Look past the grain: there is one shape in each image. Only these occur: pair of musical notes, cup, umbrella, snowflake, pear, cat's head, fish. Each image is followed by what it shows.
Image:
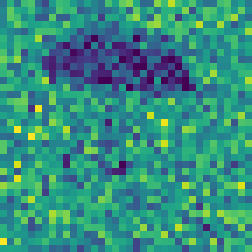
umbrella
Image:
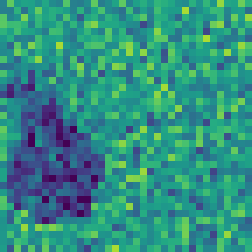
pear
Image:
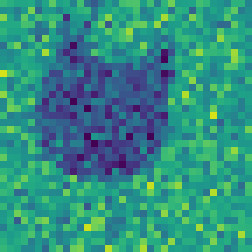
cat's head
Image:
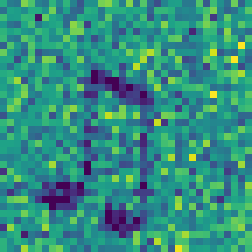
pair of musical notes
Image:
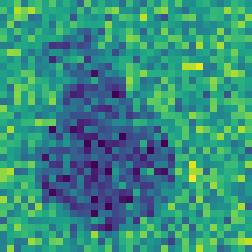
pear
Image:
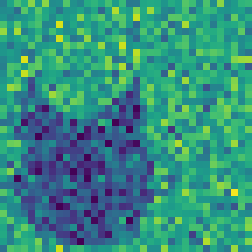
cat's head
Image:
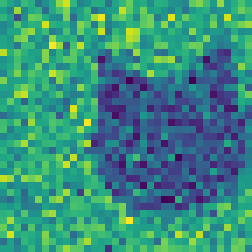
cat's head
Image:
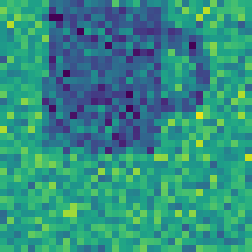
cup
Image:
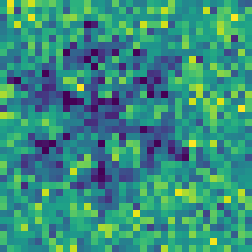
snowflake
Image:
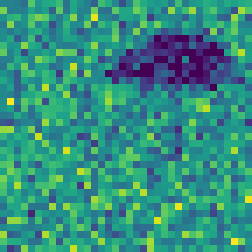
umbrella
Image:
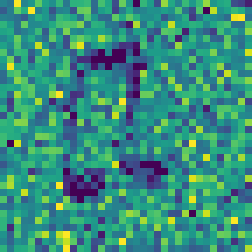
pair of musical notes
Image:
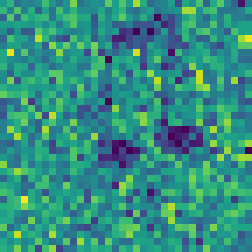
pair of musical notes
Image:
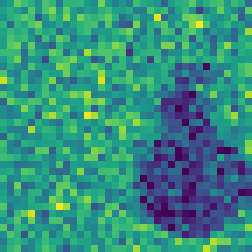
pear
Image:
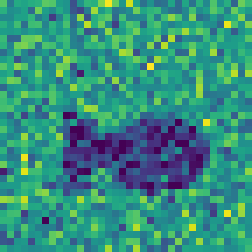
fish
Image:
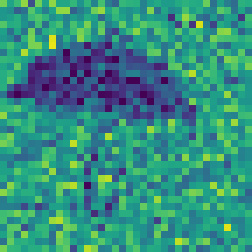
umbrella
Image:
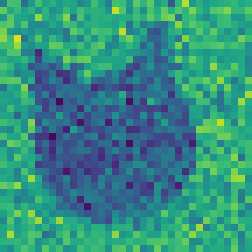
cat's head
